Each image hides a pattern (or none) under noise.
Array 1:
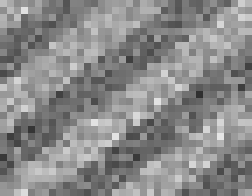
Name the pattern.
diagonal stripes
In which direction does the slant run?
bottom left to top right
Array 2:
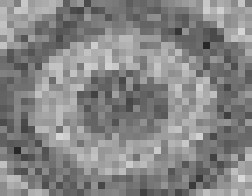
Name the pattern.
rings round one point
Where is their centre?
centre
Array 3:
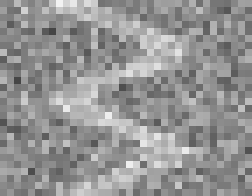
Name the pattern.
a wavy band
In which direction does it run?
top to bottom
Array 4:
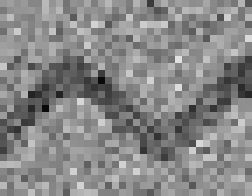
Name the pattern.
a wavy band
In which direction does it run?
left to right
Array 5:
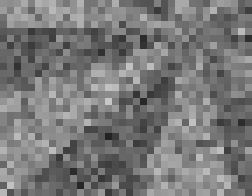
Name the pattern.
spokes from one point
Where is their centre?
top right
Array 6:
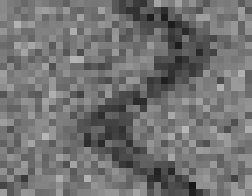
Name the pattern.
a wavy band
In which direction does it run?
top to bottom
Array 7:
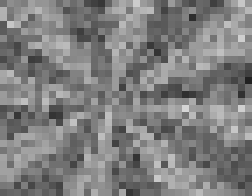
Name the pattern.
spokes from one point
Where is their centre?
centre
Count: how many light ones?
8
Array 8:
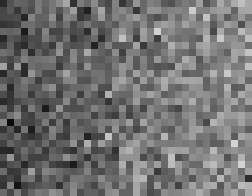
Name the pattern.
a smooth slope
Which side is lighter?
right
